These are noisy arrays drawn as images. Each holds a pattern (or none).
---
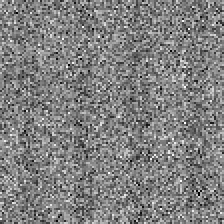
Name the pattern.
vertical stripes
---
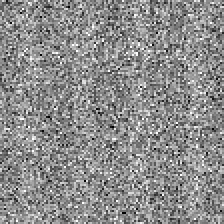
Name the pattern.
vertical stripes
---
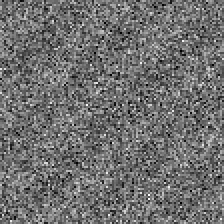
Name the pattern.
diagonal stripes
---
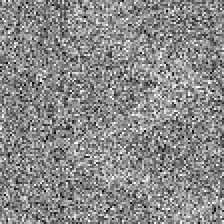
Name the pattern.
a wavy band
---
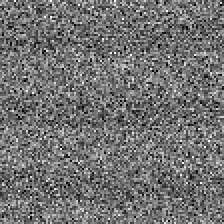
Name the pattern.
horizontal stripes
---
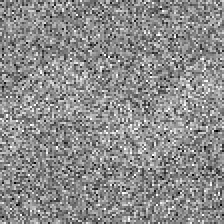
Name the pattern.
a wavy band
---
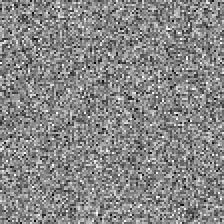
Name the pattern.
only noise
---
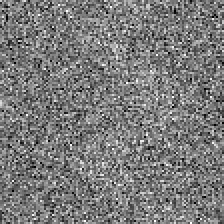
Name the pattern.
a wavy band
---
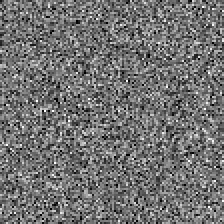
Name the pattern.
only noise
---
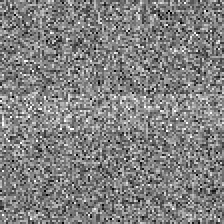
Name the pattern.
one horizontal stripe
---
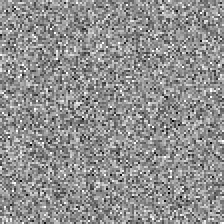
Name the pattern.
only noise
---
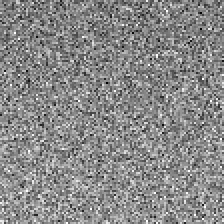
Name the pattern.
a smooth slope
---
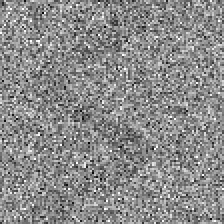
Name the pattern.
a wavy band
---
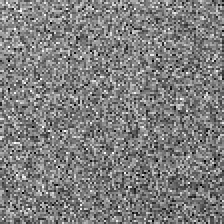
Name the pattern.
a smooth slope
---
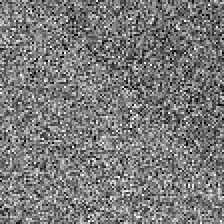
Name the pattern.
a sharp edge
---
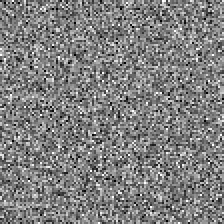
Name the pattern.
only noise
